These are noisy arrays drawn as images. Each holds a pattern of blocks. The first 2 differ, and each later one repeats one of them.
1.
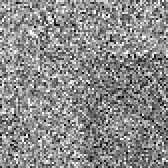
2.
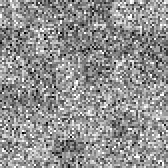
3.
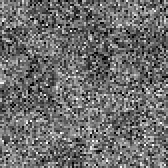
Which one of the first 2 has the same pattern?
2
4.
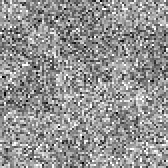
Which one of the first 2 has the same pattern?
2
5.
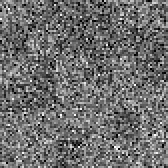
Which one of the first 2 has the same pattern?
2
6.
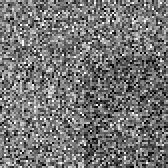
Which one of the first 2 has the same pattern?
1
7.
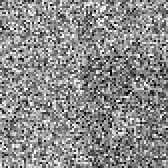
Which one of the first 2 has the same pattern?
1
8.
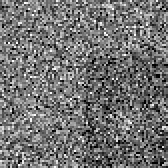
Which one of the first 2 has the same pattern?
1
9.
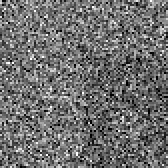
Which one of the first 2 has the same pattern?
1
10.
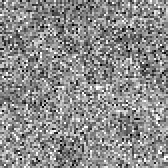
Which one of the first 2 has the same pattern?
2
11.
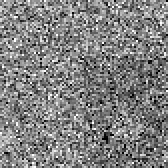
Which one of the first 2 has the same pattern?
1
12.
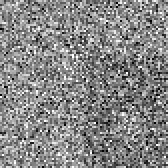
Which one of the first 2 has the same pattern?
1
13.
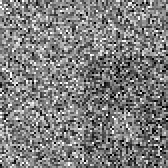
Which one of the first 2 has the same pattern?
1
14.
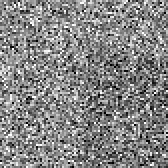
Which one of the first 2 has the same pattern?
1
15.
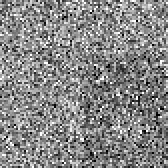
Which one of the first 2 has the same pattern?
1
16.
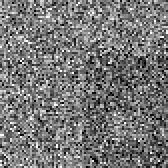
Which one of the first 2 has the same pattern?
1
